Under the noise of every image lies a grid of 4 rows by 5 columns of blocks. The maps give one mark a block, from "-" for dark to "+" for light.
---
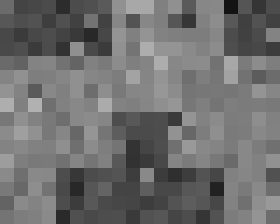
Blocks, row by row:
- - + + -
+ + + + +
+ + - + +
+ - - - +
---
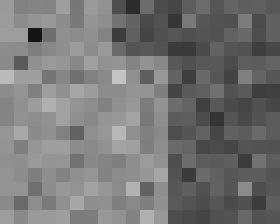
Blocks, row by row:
+ + - - -
+ + + - -
+ + + - -
+ + + - -
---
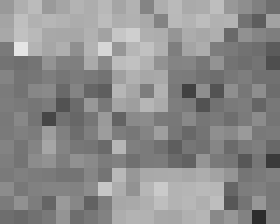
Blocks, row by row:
+ + + + -
- - + - -
- - - - -
- - + + -
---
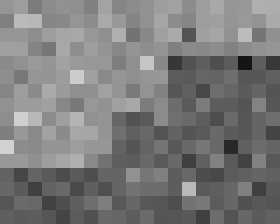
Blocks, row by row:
+ + + + +
+ + + - -
+ + - - -
- - - - -
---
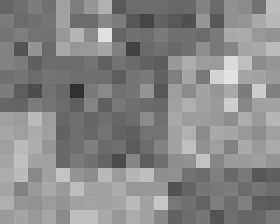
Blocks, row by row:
- + - - +
- - - + +
+ - - + +
+ + + - -
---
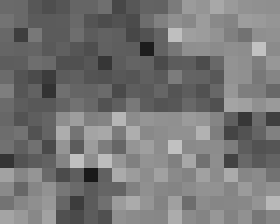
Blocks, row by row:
- - - + +
- - - - +
- + + + -
+ - + + +
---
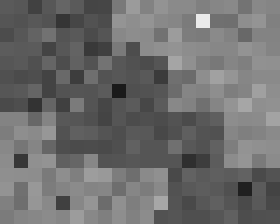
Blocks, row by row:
- - + + +
- - - + +
+ - - - +
+ + + - -
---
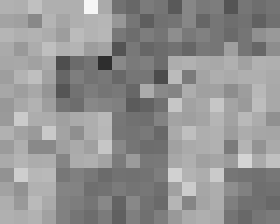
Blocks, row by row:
+ + - - -
+ - - + +
+ + - + +
+ - - + -
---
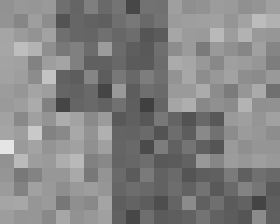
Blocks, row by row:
+ - - + +
+ - - + +
+ + - - +
+ + - - -
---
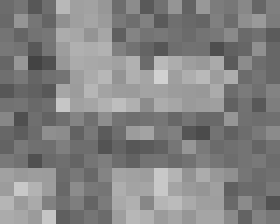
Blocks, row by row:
- + - - -
- + + + -
- - - - -
+ - + + -
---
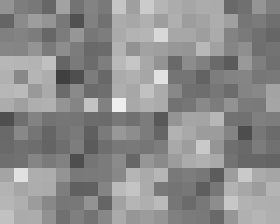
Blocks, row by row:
- - + + -
+ - + - -
- - - + -
+ - + - +
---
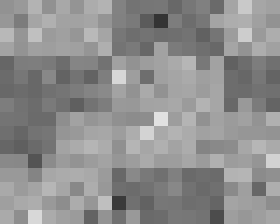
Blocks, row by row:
+ + - - +
- - + + -
- + + + +
+ + - - +
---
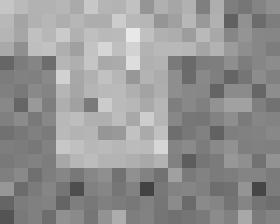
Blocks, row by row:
+ + + + -
- + + - -
- + + - -
- - - - -
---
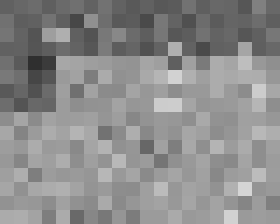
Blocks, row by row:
- - - - -
- + + + +
+ + + + +
+ + + + +
